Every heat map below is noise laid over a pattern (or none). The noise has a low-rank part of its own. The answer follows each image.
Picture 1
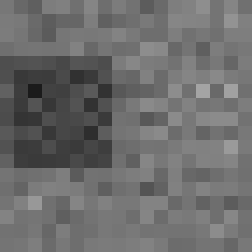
one block
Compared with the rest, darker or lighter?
darker
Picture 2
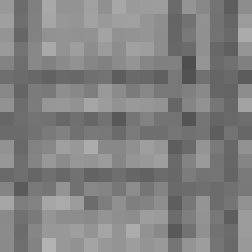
bands of rows crossing bands of columns
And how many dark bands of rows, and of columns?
3 and 3
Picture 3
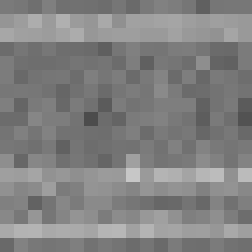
bands of rows
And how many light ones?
3
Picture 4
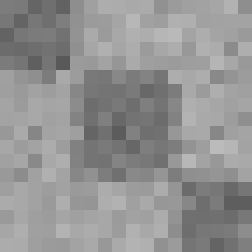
blocks along the diagonal
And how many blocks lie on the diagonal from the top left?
3
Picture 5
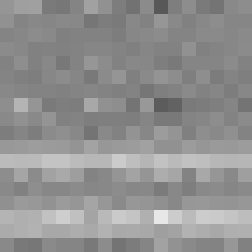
bands of rows
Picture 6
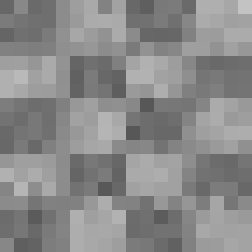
a checkerboard
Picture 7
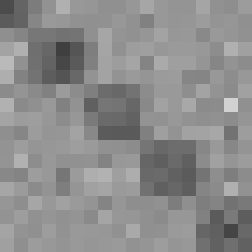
blocks along the diagonal
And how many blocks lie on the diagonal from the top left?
5
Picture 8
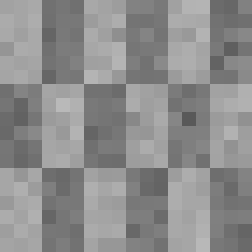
a checkerboard
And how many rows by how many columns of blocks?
3 by 6
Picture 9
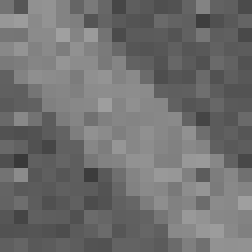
a diagonal band
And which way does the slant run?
top left to bottom right
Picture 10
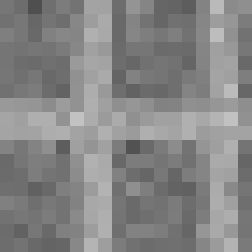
bands of rows crossing bands of columns
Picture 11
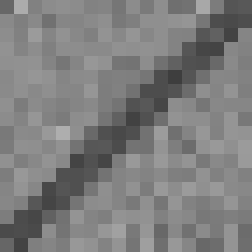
a diagonal band
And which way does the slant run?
bottom left to top right
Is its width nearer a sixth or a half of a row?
a sixth
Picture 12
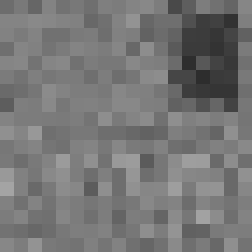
one block
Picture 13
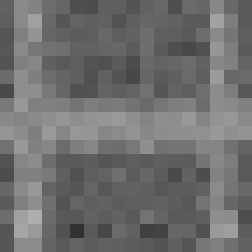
bands of rows crossing bands of columns
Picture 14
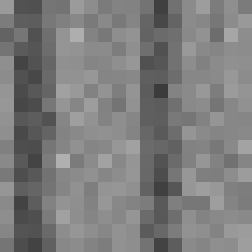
bands of columns
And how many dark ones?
2
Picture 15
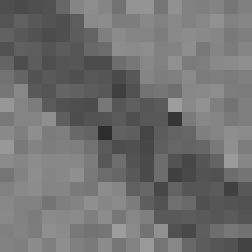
a diagonal band
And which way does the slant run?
top left to bottom right
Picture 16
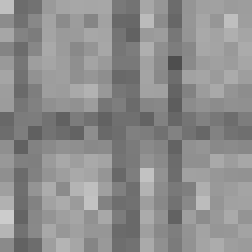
bands of rows crossing bands of columns
